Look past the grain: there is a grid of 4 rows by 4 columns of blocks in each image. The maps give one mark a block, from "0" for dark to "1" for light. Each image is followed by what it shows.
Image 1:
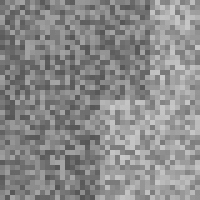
0 0 0 1
0 0 0 1
0 0 1 1
0 0 1 1
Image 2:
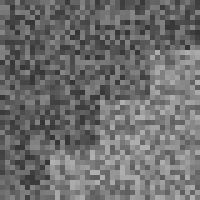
0 0 0 0
0 0 0 1
0 0 1 1
0 1 1 1
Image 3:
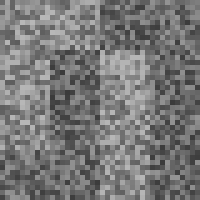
1 1 0 0
1 0 1 0
1 0 1 0
0 0 1 0
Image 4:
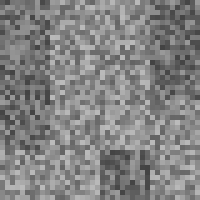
0 1 1 0
0 1 1 0
0 1 1 1
1 1 0 1
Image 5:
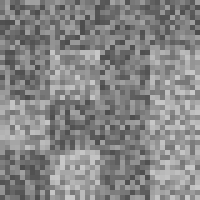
0 0 0 0
0 1 0 1
1 0 0 1
0 1 0 1
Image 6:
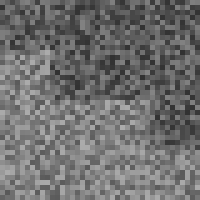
0 0 0 0
1 0 0 0
1 1 1 0
1 1 1 1
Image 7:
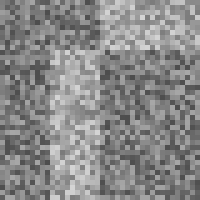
0 0 1 1
0 1 0 0
0 1 0 0
0 1 0 0
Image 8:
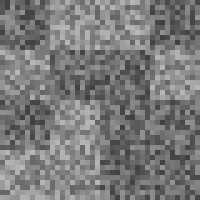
0 1 1 0
1 0 0 1
0 1 0 0
1 1 0 0
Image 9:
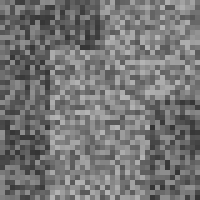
0 0 1 1
0 1 1 1
0 1 1 0
0 1 1 0
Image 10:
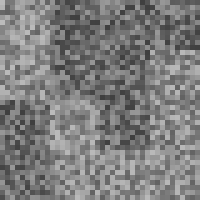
1 0 0 0
1 0 0 1
0 1 0 1
0 1 1 1
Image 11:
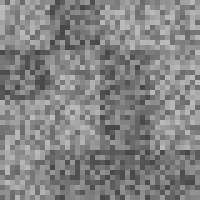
1 0 1 1
0 1 0 1
1 1 0 1
1 0 0 0
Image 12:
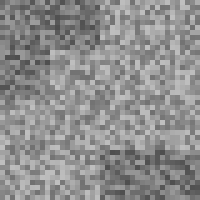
0 0 1 1
0 1 1 1
1 1 1 1
1 1 0 0
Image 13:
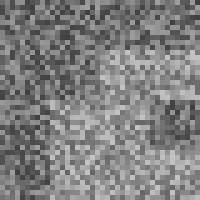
0 0 0 0
0 0 1 1
0 1 1 0
0 1 1 1
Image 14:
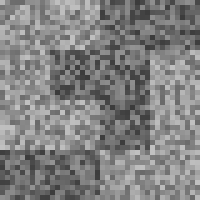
1 1 0 0
1 0 0 1
1 1 0 1
0 0 1 1
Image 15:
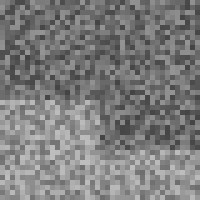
0 0 0 0
0 0 0 0
1 1 0 0
1 1 1 1
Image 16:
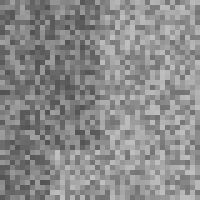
0 0 1 1
0 0 1 1
0 0 1 1
0 1 1 1
